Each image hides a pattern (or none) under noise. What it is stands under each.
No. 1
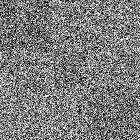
blocks along the diagonal
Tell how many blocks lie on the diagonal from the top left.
3
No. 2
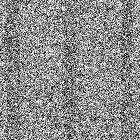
bands of columns
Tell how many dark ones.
3
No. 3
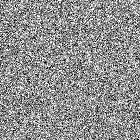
only noise
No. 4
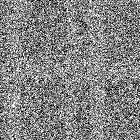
bands of rows crossing bands of columns
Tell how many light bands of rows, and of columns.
1 and 3
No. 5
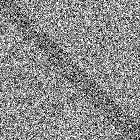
a diagonal band
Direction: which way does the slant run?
top left to bottom right
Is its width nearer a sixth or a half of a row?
a sixth
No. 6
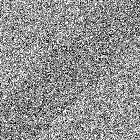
a diagonal band
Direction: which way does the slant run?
bottom left to top right
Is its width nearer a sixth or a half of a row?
a half
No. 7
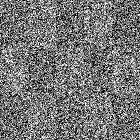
a checkerboard
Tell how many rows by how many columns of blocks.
3 by 5
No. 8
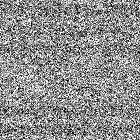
bands of rows
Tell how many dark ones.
5
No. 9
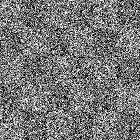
a checkerboard
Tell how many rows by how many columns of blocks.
5 by 6
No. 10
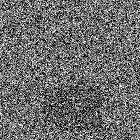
one block
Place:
bottom middle
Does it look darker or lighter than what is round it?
darker
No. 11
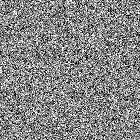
only noise
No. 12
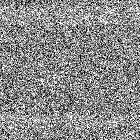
bands of rows
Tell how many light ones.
2
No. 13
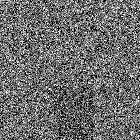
one block
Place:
bottom middle
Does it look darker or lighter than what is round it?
darker
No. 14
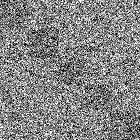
blocks along the diagonal
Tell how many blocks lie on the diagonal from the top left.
5
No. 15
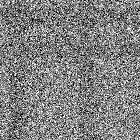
bands of rows crossing bands of columns
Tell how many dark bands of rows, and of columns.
2 and 2
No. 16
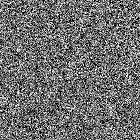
only noise
